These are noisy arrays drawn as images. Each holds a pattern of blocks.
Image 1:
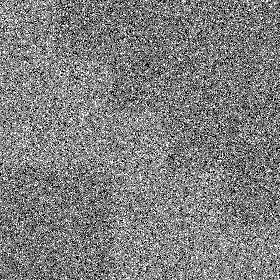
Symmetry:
mirrored about the diagonal from the bottom left
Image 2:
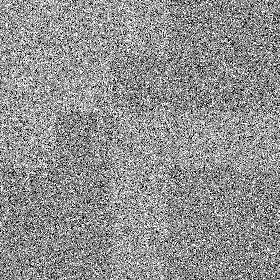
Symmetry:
mirrored about the diagonal from the top left
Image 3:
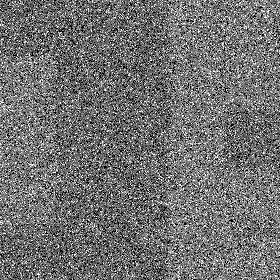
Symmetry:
top and bottom mirror each other
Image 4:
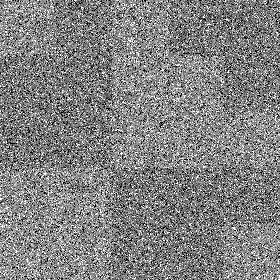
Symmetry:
mirrored about the diagonal from the bottom left
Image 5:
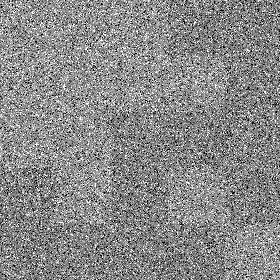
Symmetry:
mirrored about the diagonal from the top left
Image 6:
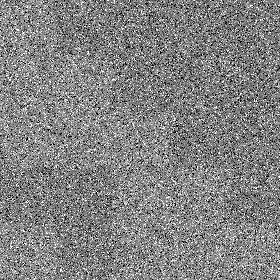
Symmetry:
mirrored about the diagonal from the bottom left
